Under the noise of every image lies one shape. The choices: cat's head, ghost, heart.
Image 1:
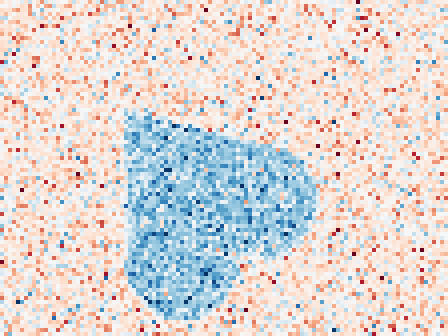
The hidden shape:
heart
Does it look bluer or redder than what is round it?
bluer
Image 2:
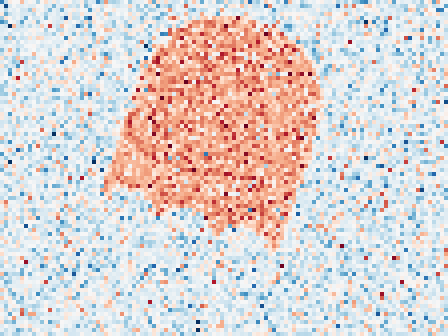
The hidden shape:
ghost
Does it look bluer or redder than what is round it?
redder
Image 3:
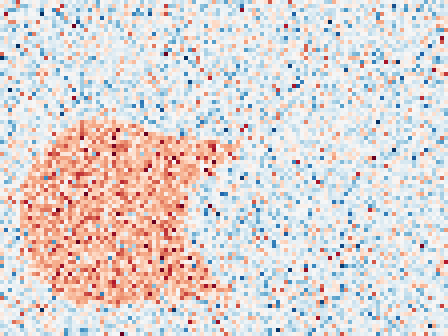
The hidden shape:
cat's head
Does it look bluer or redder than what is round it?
redder
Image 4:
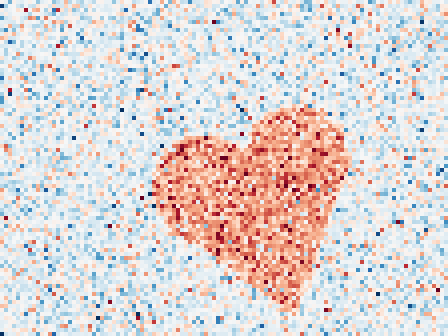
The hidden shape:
heart
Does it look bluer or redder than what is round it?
redder
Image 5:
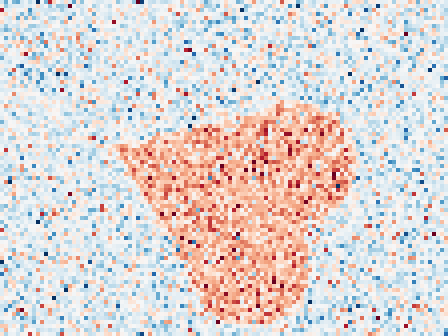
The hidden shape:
heart
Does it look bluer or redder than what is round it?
redder
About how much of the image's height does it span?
two thirds
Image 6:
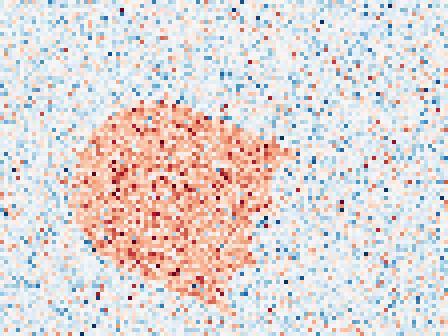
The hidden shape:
ghost
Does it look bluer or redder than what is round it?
redder
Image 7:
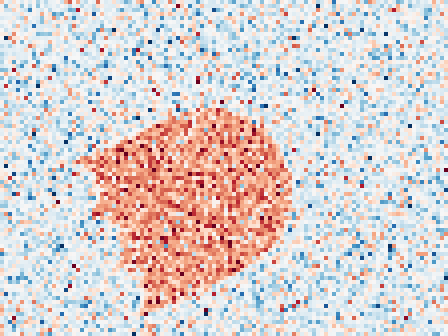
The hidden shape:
ghost
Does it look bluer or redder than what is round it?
redder
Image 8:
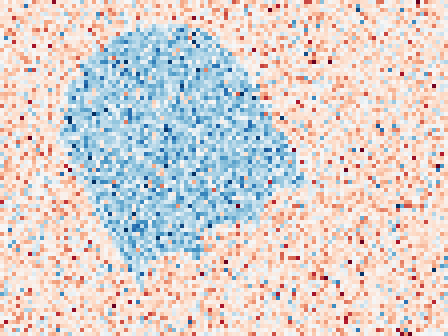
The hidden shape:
ghost
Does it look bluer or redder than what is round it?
bluer
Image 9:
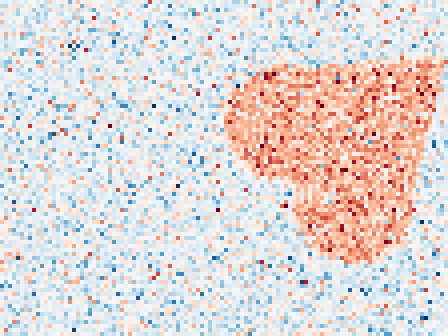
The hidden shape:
heart
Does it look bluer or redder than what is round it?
redder
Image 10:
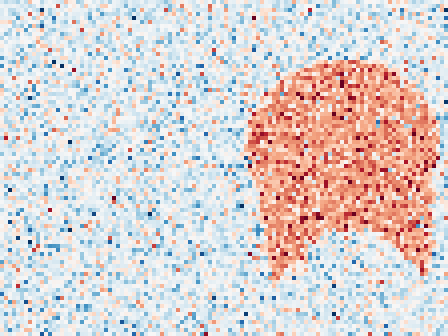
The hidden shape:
cat's head
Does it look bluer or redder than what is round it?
redder
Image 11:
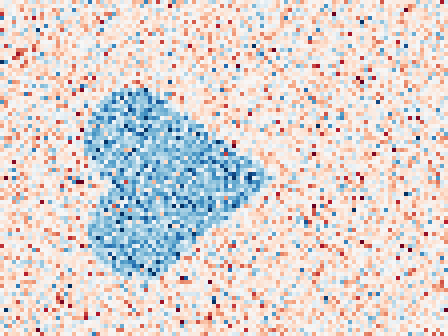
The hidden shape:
heart
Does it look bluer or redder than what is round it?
bluer
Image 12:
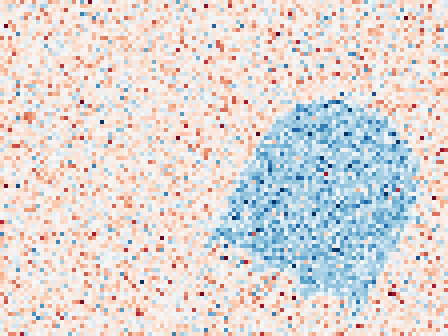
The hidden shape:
ghost
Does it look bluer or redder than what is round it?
bluer
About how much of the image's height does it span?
two thirds
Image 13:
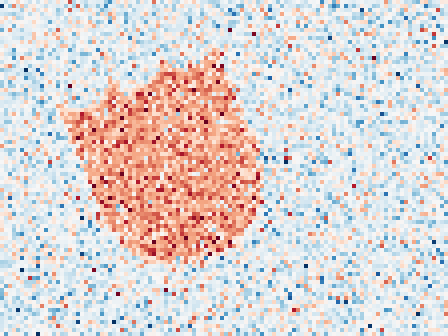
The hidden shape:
ghost
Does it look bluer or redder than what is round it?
redder
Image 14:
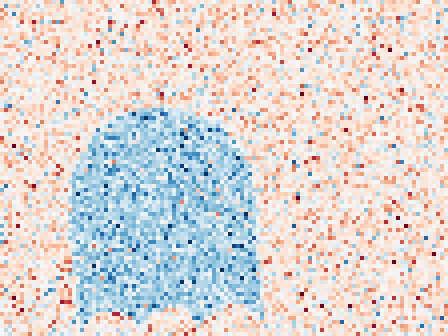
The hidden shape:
ghost
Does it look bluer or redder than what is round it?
bluer
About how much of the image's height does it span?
two thirds
